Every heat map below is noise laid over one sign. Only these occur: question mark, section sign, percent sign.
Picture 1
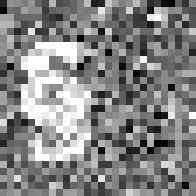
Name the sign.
section sign
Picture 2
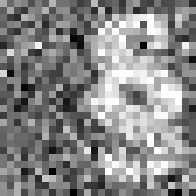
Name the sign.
section sign
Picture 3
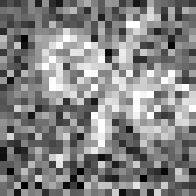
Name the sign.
percent sign
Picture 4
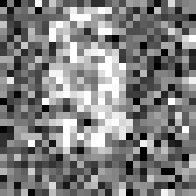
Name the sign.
section sign
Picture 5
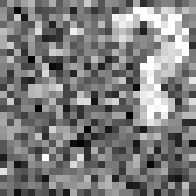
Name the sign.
question mark
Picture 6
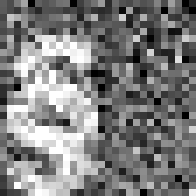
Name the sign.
section sign
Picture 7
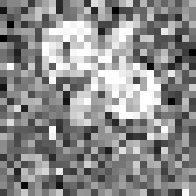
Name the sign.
percent sign
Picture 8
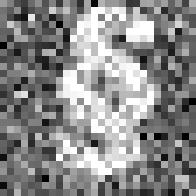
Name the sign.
section sign
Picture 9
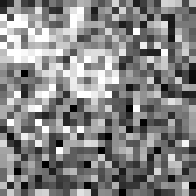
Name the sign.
percent sign
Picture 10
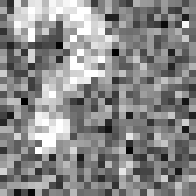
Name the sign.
question mark
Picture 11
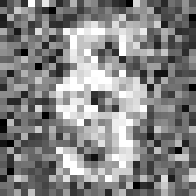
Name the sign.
section sign
